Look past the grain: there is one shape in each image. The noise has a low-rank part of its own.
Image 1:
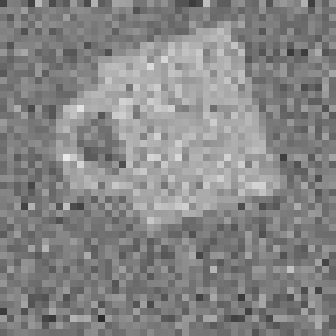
light cup
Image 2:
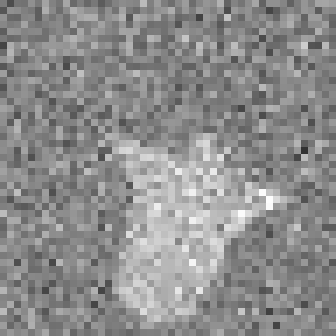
light bell
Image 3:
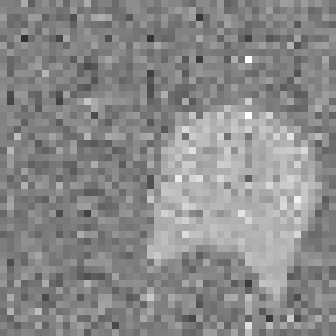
light cat's head
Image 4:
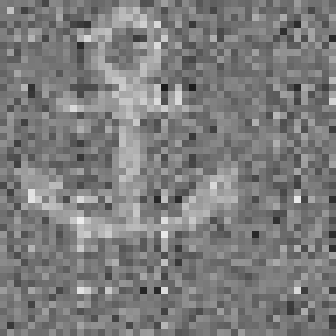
light anchor
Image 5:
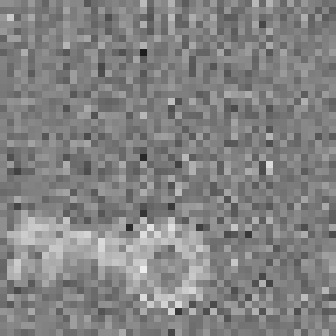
light key
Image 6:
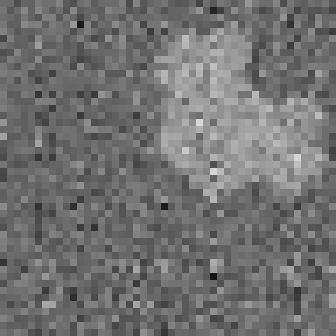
light car
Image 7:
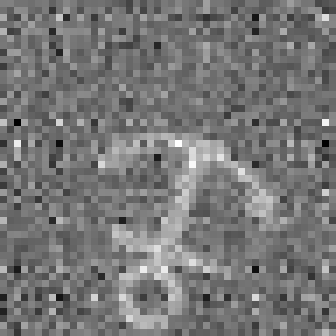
light anchor
